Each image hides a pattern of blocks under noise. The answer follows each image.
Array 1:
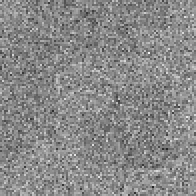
mirrored about the diagonal from the top left
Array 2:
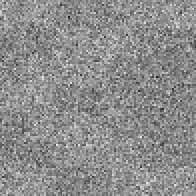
top and bottom mirror each other
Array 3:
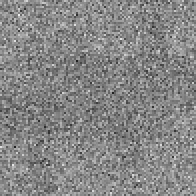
the same after a half turn
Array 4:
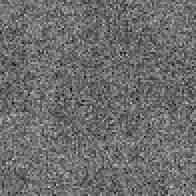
mirrored about the diagonal from the bottom left
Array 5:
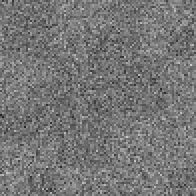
mirrored about the diagonal from the top left
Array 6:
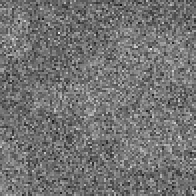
top and bottom mirror each other
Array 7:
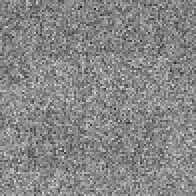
left and right mirror each other
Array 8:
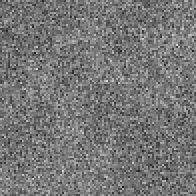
mirrored about the diagonal from the top left
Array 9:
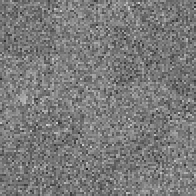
mirrored about the diagonal from the top left
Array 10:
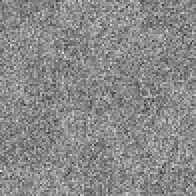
no symmetry
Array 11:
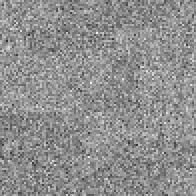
no symmetry
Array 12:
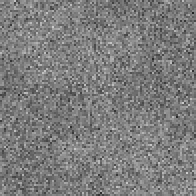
the same after a half turn
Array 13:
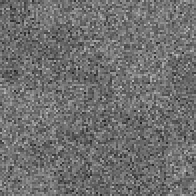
no symmetry
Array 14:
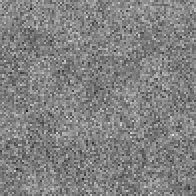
left and right mirror each other
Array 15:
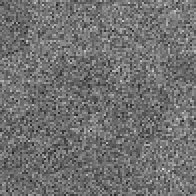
no symmetry
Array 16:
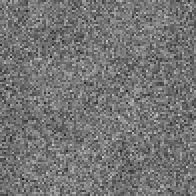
the same after a half turn
